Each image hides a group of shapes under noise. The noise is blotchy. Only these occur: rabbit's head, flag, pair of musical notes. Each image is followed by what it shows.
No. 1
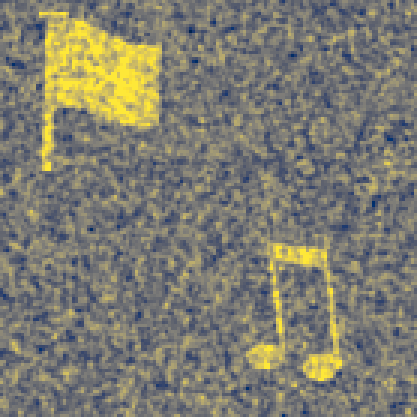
top left: flag; bottom right: pair of musical notes
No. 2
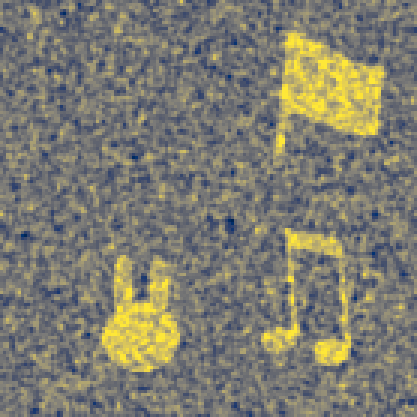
top right: flag; bottom left: rabbit's head; bottom right: pair of musical notes
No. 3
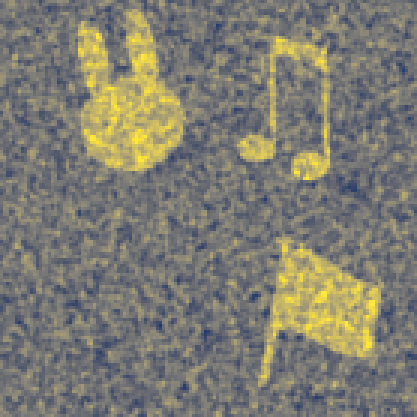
top left: rabbit's head; top right: pair of musical notes; bottom right: flag
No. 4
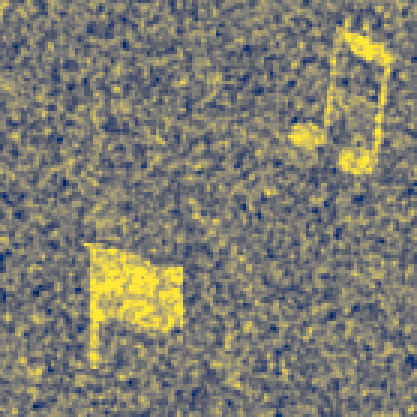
top right: pair of musical notes; bottom left: flag
